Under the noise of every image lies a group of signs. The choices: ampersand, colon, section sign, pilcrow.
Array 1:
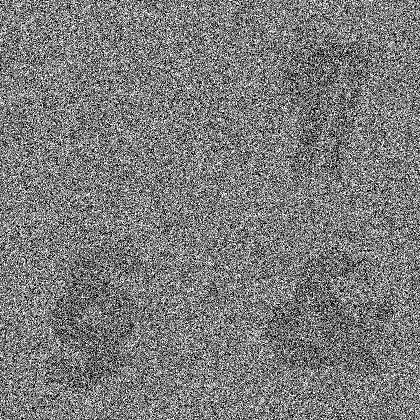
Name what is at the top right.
pilcrow
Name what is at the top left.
nothing
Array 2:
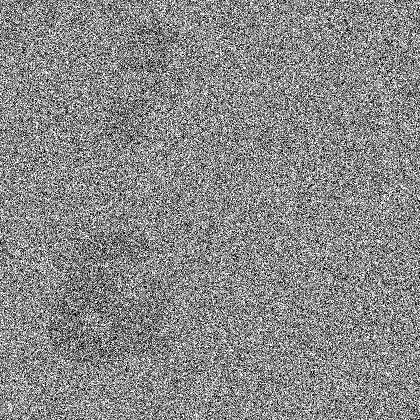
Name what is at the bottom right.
nothing
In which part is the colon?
top left
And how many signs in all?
2
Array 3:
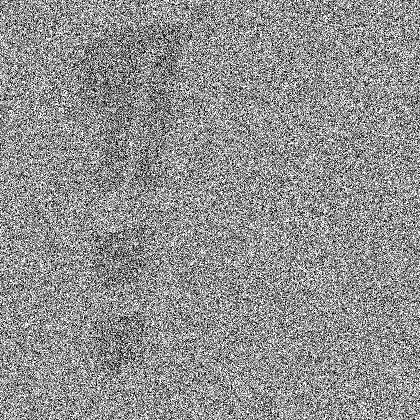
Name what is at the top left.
pilcrow
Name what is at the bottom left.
colon
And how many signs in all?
2
